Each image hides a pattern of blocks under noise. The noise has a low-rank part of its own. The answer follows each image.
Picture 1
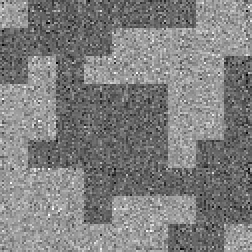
mirrored about the diagonal from the bottom left
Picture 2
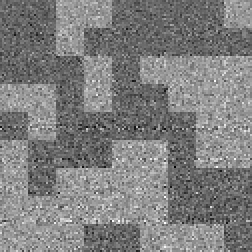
no symmetry
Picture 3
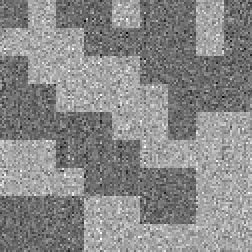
no symmetry
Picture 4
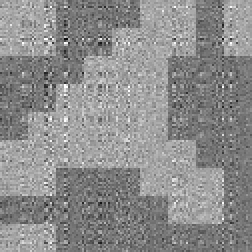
mirrored about the diagonal from the top left
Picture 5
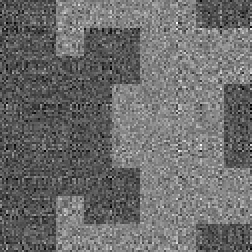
top and bottom mirror each other
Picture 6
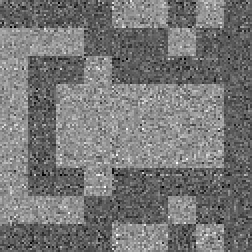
top and bottom mirror each other
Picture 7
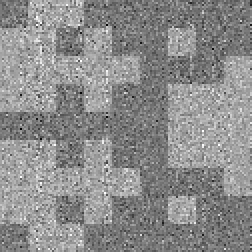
top and bottom mirror each other
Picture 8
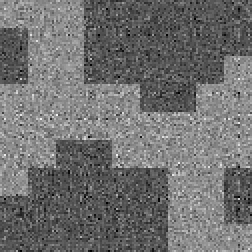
the same after a half turn
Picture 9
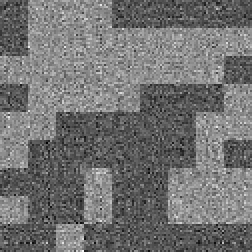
no symmetry
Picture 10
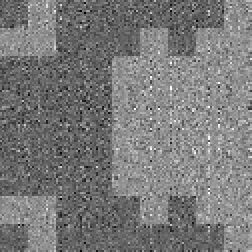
top and bottom mirror each other
